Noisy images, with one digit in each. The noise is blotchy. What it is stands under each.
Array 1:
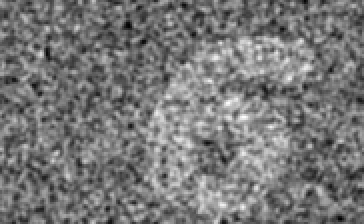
6
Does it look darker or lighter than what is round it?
lighter
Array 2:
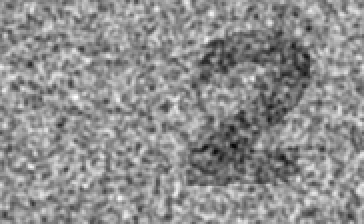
2
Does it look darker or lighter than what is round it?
darker
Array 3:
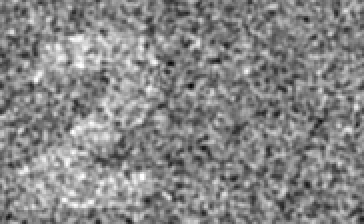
2
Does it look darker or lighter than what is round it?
lighter
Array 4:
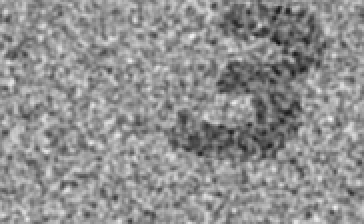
3
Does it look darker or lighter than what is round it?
darker
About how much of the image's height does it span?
two thirds
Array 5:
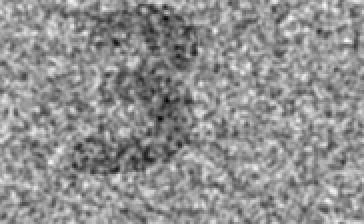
3
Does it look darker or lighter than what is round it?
darker
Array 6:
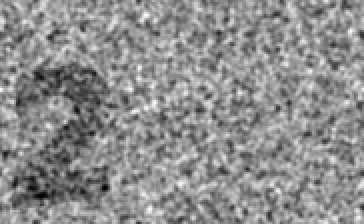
2
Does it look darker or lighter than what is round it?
darker
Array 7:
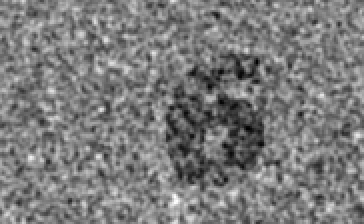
6
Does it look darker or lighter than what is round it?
darker
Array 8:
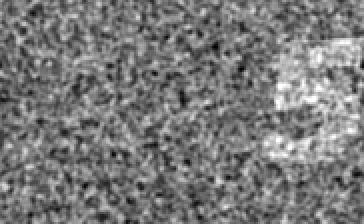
5
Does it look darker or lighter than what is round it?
lighter
